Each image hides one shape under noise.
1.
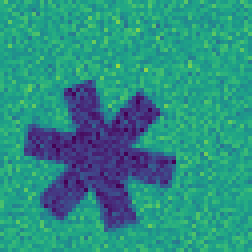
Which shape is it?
asterisk
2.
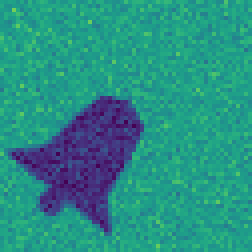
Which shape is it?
bell
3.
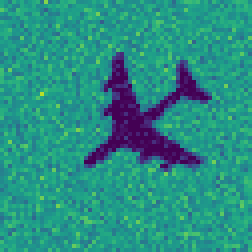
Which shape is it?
airplane
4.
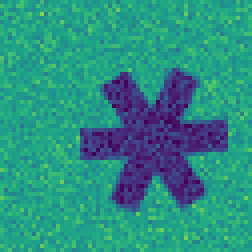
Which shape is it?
asterisk
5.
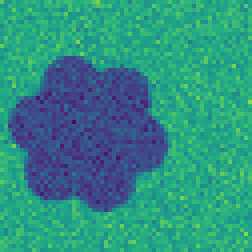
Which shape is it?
flower
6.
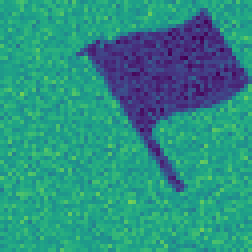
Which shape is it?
flag
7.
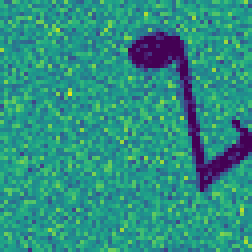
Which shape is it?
musical note
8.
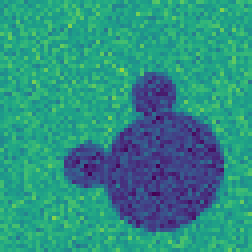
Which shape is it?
bear's head
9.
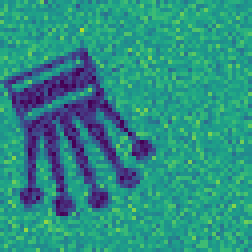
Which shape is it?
chess queen
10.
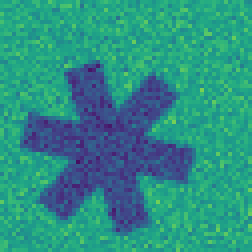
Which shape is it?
asterisk
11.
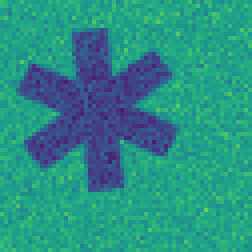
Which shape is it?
asterisk
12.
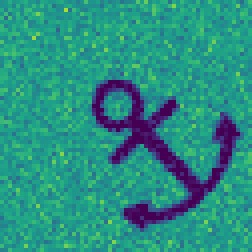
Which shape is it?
anchor
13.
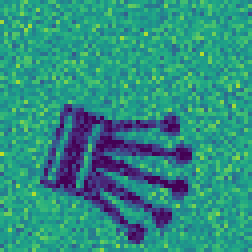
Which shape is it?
chess queen
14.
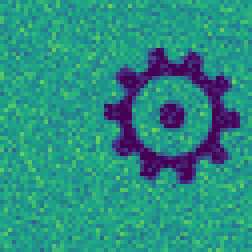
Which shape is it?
gear
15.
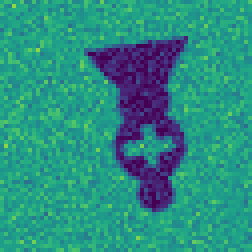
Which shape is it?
chess bishop
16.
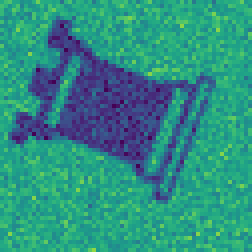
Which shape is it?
chess rook
